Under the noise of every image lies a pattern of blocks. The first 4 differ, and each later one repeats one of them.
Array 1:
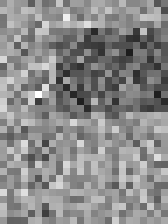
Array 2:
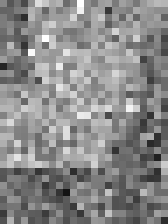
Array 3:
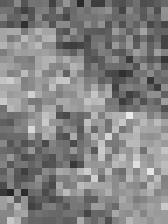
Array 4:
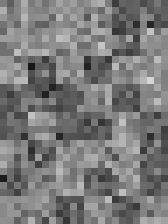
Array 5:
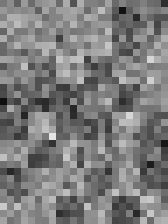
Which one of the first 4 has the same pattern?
4
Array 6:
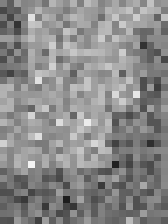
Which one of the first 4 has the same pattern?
2
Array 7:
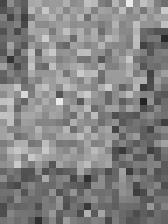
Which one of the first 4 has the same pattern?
2
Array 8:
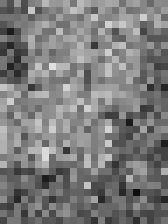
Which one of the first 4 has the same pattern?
2
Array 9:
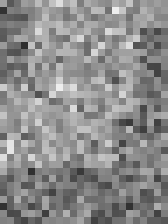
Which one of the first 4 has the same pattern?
2
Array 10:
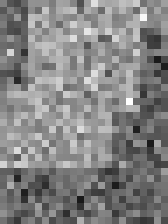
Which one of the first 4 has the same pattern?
2
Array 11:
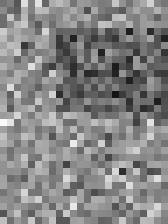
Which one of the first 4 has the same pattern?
1
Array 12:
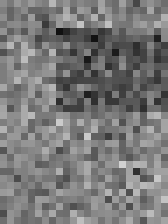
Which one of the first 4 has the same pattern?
1
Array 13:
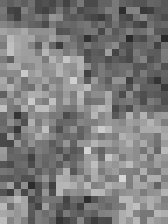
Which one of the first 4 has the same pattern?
3
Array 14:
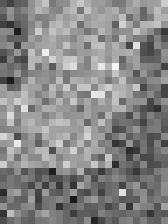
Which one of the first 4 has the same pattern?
2
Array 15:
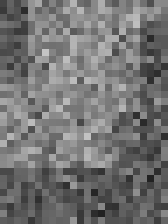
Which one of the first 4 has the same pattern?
2
